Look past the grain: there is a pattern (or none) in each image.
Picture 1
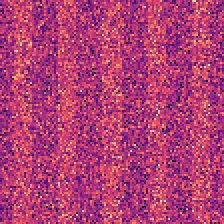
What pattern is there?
vertical stripes
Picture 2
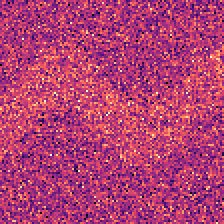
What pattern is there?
a wavy band
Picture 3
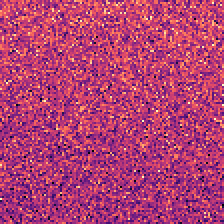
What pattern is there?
a smooth slope
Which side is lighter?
top
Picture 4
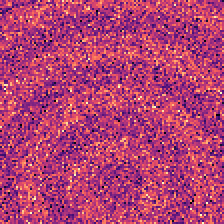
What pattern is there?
rings round one point
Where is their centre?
bottom middle
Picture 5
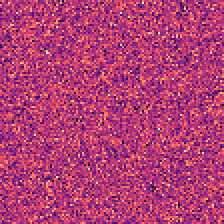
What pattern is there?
only noise
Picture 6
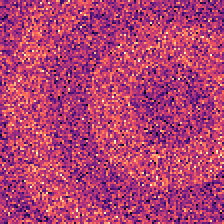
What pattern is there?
rings round one point
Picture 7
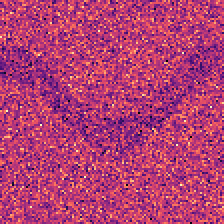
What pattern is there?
a wavy band
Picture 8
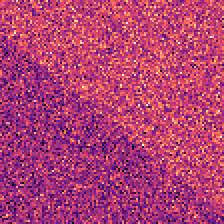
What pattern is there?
a sharp edge
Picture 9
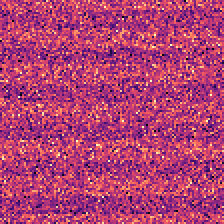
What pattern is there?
horizontal stripes
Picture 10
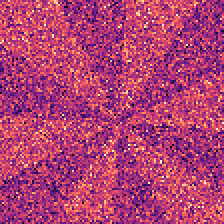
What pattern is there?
spokes from one point
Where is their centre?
centre
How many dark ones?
6
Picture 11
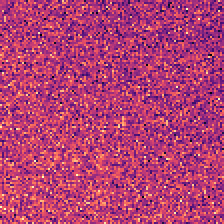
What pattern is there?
a smooth slope
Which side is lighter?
bottom left
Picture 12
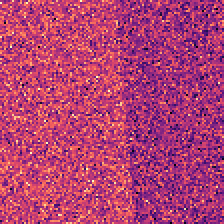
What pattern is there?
a sharp edge
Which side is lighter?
left
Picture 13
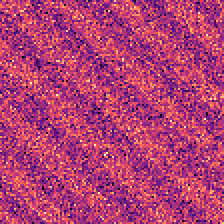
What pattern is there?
diagonal stripes
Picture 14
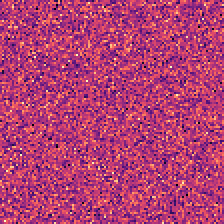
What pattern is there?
only noise
